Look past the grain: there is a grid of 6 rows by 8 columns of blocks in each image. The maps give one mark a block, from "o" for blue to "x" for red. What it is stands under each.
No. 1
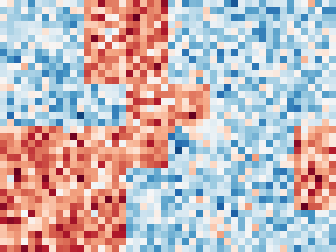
o o x x o o o o
o o x x o o o o
o o o x x o o o
x x x x o o o x
x x x o o o o x
x x x o o o o o
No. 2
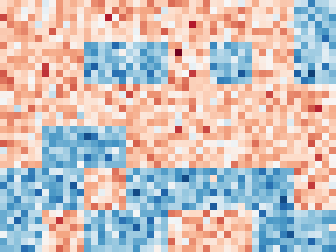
x x x x x x x o
x x o o x o x o
x x x x x x x x
x o o x x x x x
o o x o o o o x
o x o o x x o o
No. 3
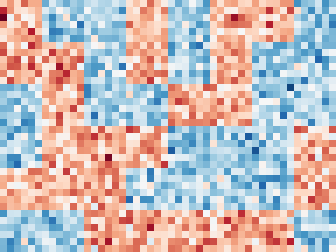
x o o x o x x o
x x o x o x o o
o x o o x x o o
o x x x o o o x
x x x o o o o x
o o x x x x x o
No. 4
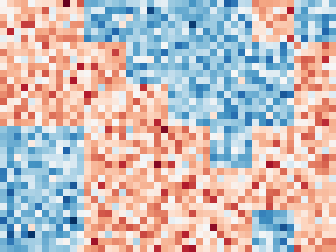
x x o o o o x o
x x x o o o o x
x x x x o o o x
o o x x x o x x
o o x x x x x x
o o x x x x o x
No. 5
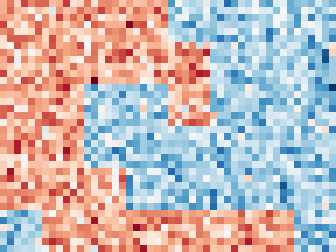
x x x x o o o o
x x x x x o o o
x x o o x o o o
x x o o o o o o
x x x o o o o o
o x x x x x x o
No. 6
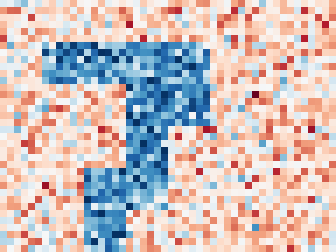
x x x x x x x x
x o o o o x x x
x x x o o x x x
x x x o x x x x
x x o o x x x x
x x o x x x x x
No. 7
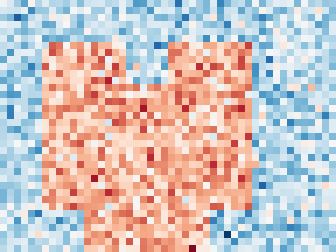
o o o o o o o o
o x x o x x o o
o x x x x x o o
o x x x x x o o
o x x x x x o o
o o x x x o o o
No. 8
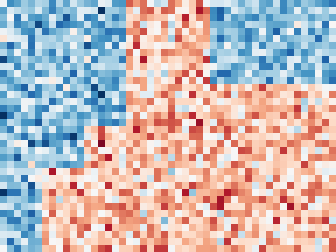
o o o x x o o o
o o o x x o o o
o o o x x x x x
o o x x x x x x
o x x x x x x x
o x x x x x x x
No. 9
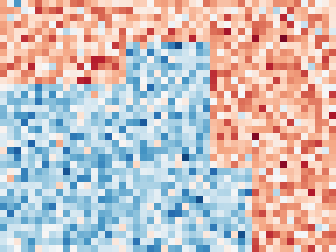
x x x x x x x x
x x x o o x x x
o o o o o x x x
o o o o o x x x
o o o o o o x x
o o o o o o x x
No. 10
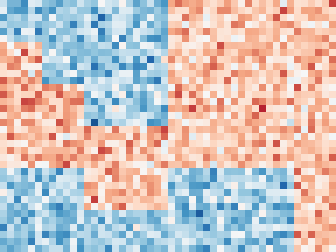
o o o o x x x x
x o o o x x x x
x x o o x x x x
x x x x x x x x
o o x x o o o x
o o o o o o o x
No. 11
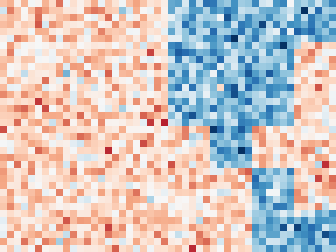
x x x x o o o o
x x x x o o o x
x x x x o o o x
x x x x x o x x
x x x x x x o x
x x x x x x o o
